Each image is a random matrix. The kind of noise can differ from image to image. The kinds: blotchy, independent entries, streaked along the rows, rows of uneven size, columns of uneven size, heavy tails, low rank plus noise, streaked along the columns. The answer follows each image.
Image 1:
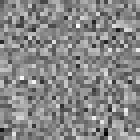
low rank plus noise
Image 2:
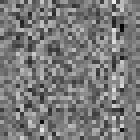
columns of uneven size
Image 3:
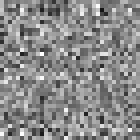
low rank plus noise
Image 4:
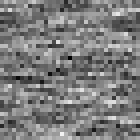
streaked along the rows
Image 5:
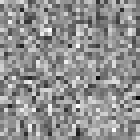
low rank plus noise
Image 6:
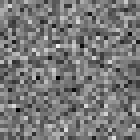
independent entries
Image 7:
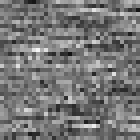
streaked along the rows
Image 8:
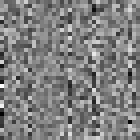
columns of uneven size
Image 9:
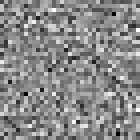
independent entries
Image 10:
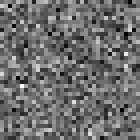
independent entries
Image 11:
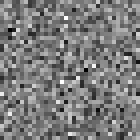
independent entries
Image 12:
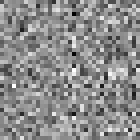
low rank plus noise
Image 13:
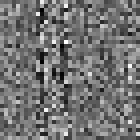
columns of uneven size
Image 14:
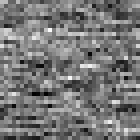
streaked along the rows
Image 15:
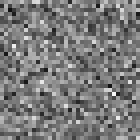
independent entries
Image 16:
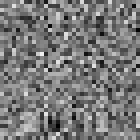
low rank plus noise
